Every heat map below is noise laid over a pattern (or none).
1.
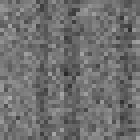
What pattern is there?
bands of columns
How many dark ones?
3
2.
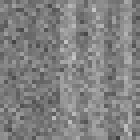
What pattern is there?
bands of columns
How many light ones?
3
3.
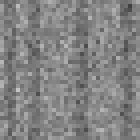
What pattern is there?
bands of columns
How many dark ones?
4
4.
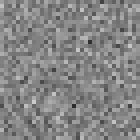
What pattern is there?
only noise
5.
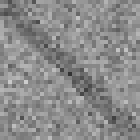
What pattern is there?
a diagonal band
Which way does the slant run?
top left to bottom right
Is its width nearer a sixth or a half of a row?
a sixth
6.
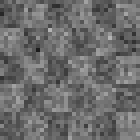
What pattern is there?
a checkerboard
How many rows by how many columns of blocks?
5 by 6
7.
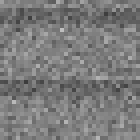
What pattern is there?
bands of rows
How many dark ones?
2
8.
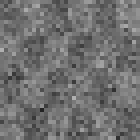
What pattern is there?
a checkerboard
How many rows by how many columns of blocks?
4 by 6
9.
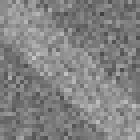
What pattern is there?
a diagonal band
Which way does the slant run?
top left to bottom right
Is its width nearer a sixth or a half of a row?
a half
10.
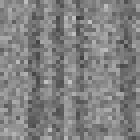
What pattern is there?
bands of columns
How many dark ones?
4
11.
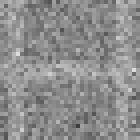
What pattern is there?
bands of rows crossing bands of columns
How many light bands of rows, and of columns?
1 and 2
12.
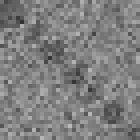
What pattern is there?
blocks along the diagonal
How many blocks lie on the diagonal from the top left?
7
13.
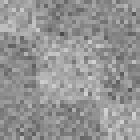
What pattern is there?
blocks along the diagonal
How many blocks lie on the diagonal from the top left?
3
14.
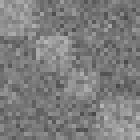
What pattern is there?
blocks along the diagonal
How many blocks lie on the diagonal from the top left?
4
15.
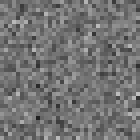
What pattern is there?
only noise
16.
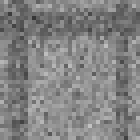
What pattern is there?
bands of rows crossing bands of columns
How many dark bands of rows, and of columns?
1 and 2
